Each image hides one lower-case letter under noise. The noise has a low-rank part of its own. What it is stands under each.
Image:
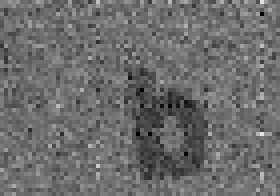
dark b
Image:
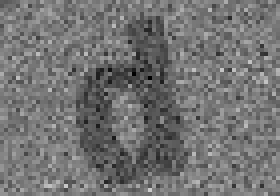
dark d
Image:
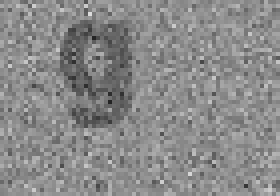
dark g
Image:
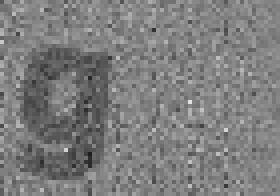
dark g
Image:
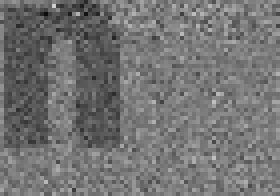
dark n
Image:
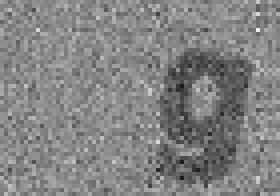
dark g
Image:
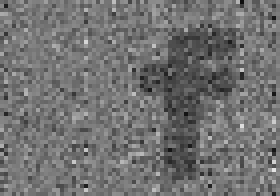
dark f
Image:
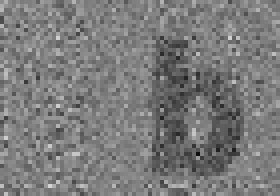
dark b
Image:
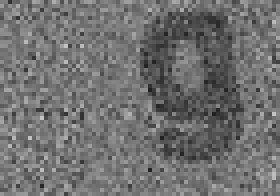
dark g
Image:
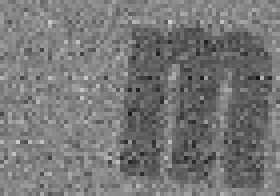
dark m
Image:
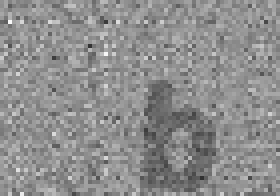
dark b
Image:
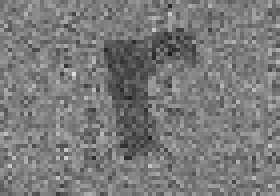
dark r
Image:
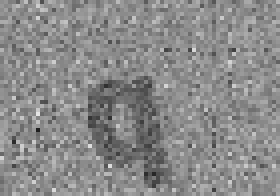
dark q
